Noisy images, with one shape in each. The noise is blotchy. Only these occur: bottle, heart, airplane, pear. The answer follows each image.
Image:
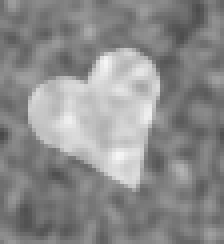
heart
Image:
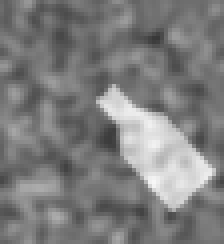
bottle
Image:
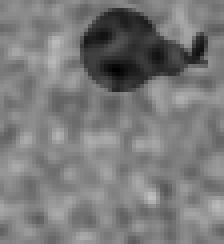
pear
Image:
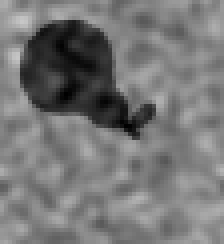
pear
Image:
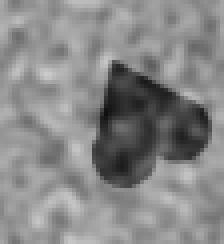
heart
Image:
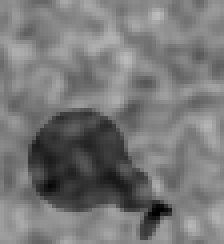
pear
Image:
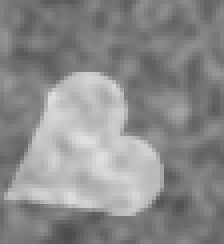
heart
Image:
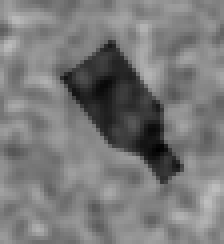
bottle
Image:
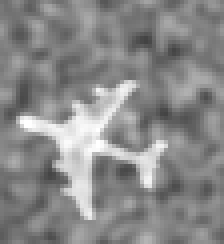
airplane
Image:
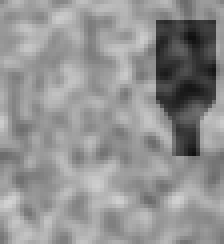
bottle
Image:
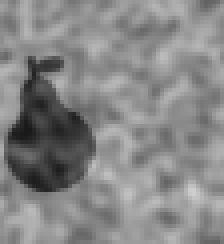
pear
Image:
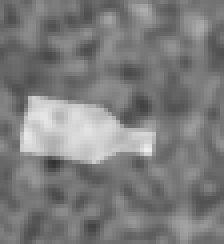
bottle
